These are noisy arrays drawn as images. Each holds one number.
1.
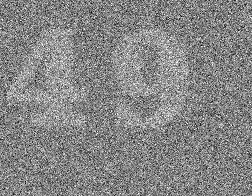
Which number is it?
49
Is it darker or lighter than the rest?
lighter
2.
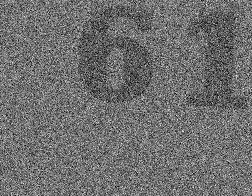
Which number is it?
61
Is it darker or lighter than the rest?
darker
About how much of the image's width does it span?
two thirds
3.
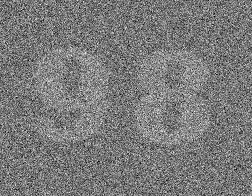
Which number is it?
98
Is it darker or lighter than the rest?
lighter
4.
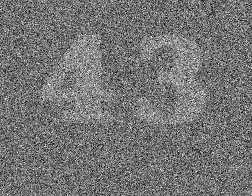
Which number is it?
43
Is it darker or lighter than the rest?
lighter
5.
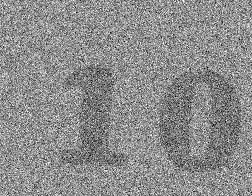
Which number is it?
10
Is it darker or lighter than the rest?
darker
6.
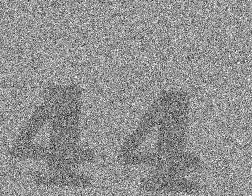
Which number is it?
44
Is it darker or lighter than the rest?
darker
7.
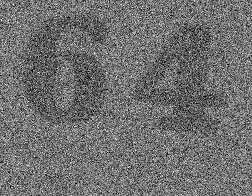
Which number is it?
64
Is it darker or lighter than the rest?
darker
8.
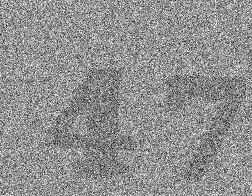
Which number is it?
47
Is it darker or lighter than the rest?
darker
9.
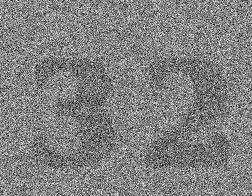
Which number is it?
32
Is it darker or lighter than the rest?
darker
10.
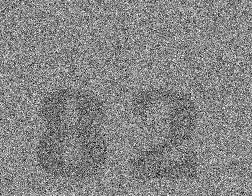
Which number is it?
82
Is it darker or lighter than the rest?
darker
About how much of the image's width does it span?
two thirds
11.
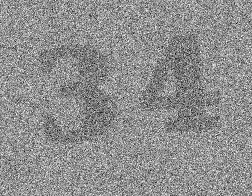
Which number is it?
34
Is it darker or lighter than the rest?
darker
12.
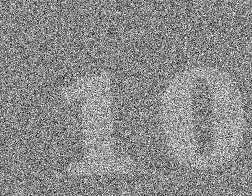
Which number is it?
10
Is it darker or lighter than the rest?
lighter
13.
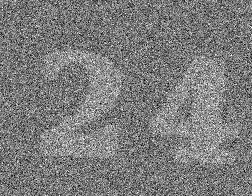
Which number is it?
24
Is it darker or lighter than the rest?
lighter
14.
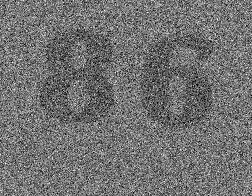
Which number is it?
86
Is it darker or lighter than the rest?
darker
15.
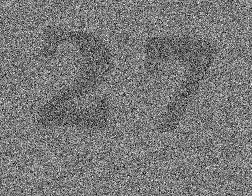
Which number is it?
27
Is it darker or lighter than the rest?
darker
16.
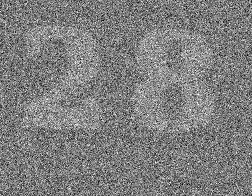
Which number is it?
28
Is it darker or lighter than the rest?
lighter
